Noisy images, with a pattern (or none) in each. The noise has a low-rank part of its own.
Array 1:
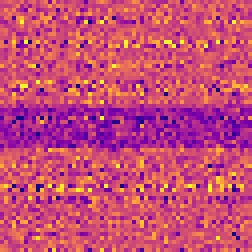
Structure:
one band of rows
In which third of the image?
middle
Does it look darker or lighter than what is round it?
darker
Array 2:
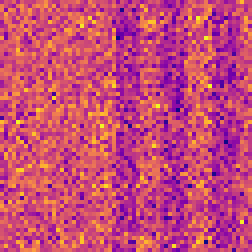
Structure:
bands of columns
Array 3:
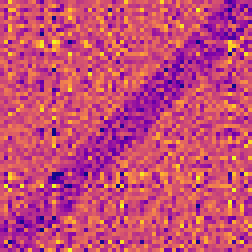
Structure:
a diagonal band
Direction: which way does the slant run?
bottom left to top right
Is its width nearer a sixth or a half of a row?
a sixth
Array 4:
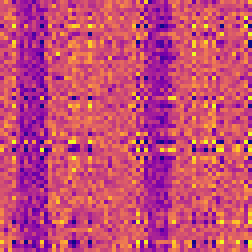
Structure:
bands of columns
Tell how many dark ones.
2
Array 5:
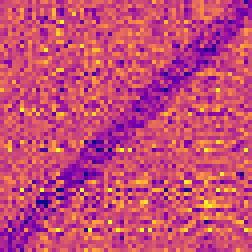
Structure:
a diagonal band
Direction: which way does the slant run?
bottom left to top right
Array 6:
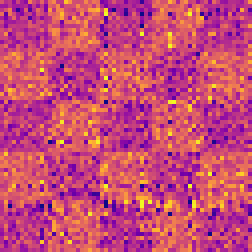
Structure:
a checkerboard
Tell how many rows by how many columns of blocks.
5 by 5
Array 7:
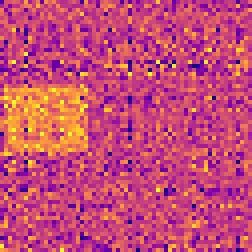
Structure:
one block
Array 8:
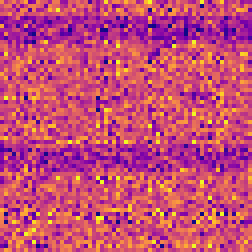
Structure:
bands of rows
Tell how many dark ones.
2
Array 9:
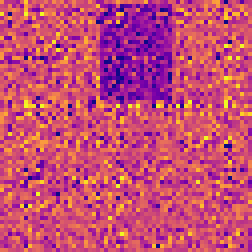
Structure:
one block
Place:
top middle
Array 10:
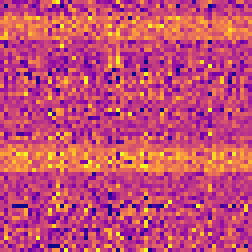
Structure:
bands of rows
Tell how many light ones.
2
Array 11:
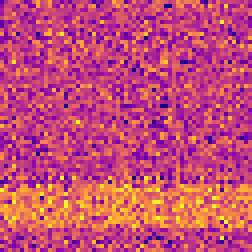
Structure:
one band of rows
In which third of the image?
bottom
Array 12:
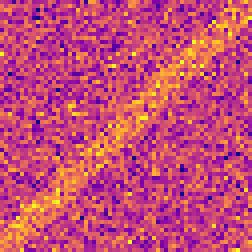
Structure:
a diagonal band
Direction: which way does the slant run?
bottom left to top right
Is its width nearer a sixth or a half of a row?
a sixth
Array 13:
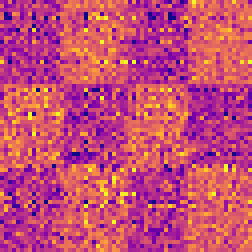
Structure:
a checkerboard
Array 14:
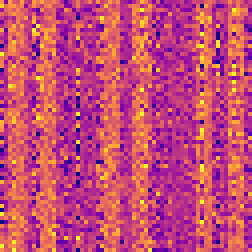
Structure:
bands of columns
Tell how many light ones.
6
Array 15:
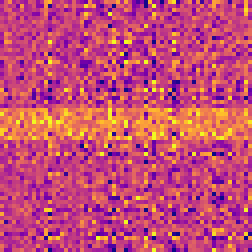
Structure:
one band of rows
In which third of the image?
middle
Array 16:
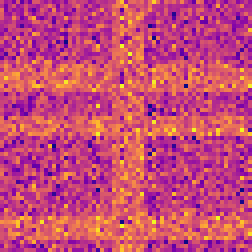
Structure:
bands of rows crossing bands of columns
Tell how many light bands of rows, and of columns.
3 and 1
